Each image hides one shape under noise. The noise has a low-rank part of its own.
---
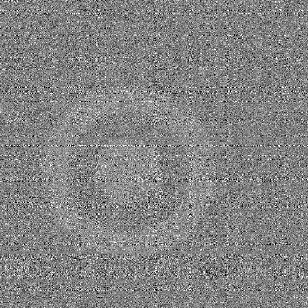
bullseye
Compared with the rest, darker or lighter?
lighter
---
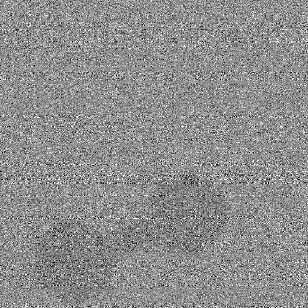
dumbbell
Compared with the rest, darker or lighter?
darker
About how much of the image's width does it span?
two thirds
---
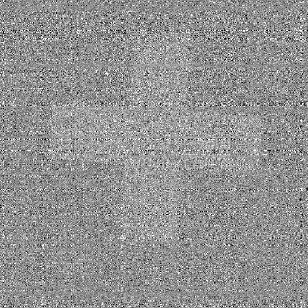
cross
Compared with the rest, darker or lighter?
lighter
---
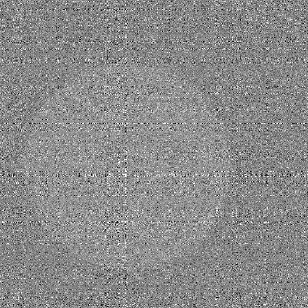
disc
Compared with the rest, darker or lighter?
lighter
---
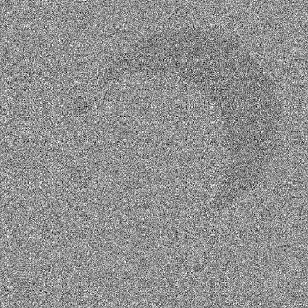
crescent
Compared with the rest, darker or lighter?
darker
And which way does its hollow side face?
down and left
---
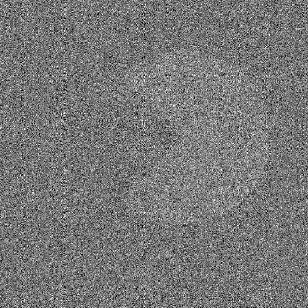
disc with a wedge cut out
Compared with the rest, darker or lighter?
lighter
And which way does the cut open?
left
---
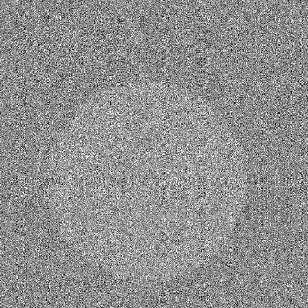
disc
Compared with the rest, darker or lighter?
lighter
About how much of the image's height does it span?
two thirds
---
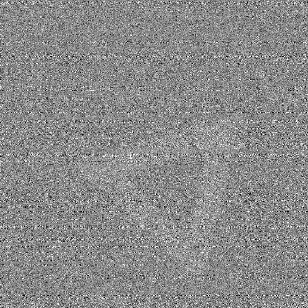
triangle frame
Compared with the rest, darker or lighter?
lighter
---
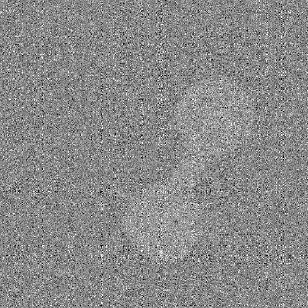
dumbbell
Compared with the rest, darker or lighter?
lighter
